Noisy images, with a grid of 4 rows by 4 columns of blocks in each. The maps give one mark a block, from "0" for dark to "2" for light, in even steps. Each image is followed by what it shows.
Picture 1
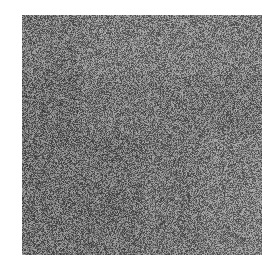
1 2 2 2
0 1 1 1
0 0 1 2
0 0 1 2
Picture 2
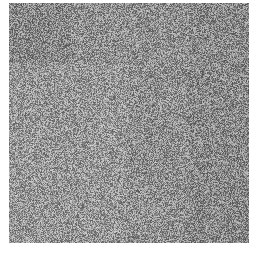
0 1 1 0
2 2 1 0
2 2 1 0
2 2 1 0
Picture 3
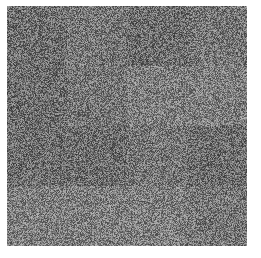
0 1 0 1
0 1 2 2
0 0 1 0
2 2 2 1
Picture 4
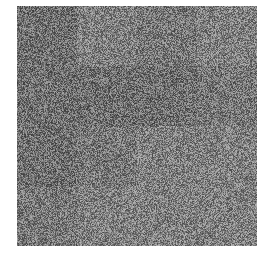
0 2 1 2
0 0 0 1
0 1 2 2
1 2 2 2
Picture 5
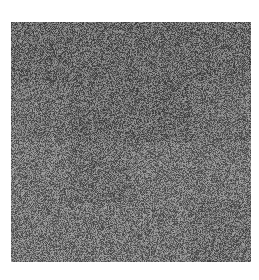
0 0 0 0
1 0 0 1
2 1 2 2
2 2 2 1
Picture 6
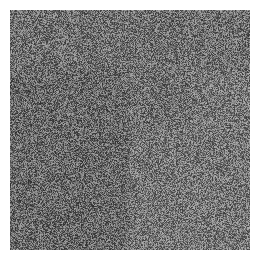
1 1 1 1
0 0 1 2
0 0 2 2
0 0 2 2
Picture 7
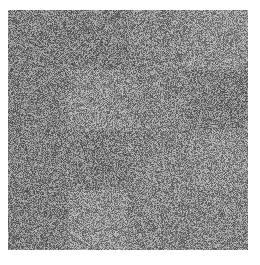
0 0 1 2
0 2 1 0
0 0 1 2
0 2 1 1
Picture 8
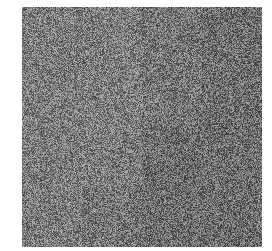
2 2 1 0
2 2 1 0
2 2 0 0
2 1 0 0
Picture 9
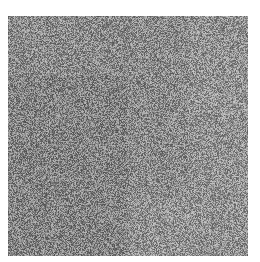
1 1 1 2
0 0 1 2
0 0 1 2
0 0 2 2
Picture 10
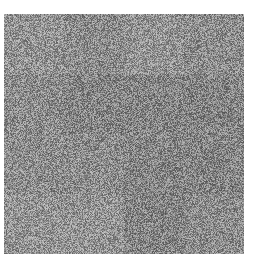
2 1 2 1
1 0 0 0
1 1 0 0
2 2 0 1
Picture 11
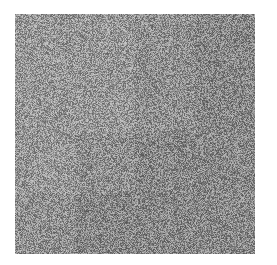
2 2 1 0
2 2 1 0
2 1 0 0
1 0 0 0
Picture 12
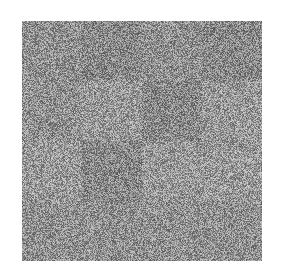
1 0 1 0
1 2 0 2
2 0 2 2
1 1 1 1
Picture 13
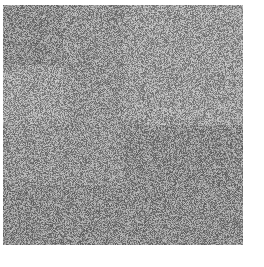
0 1 2 2
2 1 2 2
1 1 0 0
0 0 0 0
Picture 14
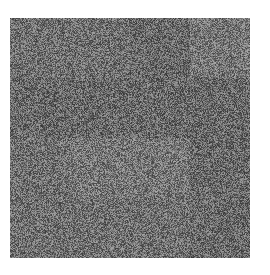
1 1 0 2
0 0 0 0
1 2 2 0
1 1 1 0
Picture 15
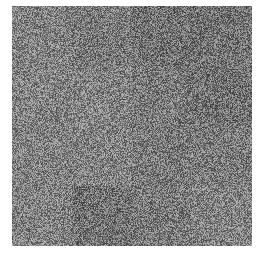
2 1 0 0
2 2 1 0
2 2 1 1
2 0 1 2
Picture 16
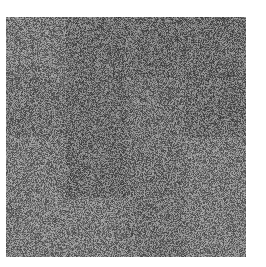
2 0 0 0
1 0 1 0
2 0 1 2
2 2 1 2
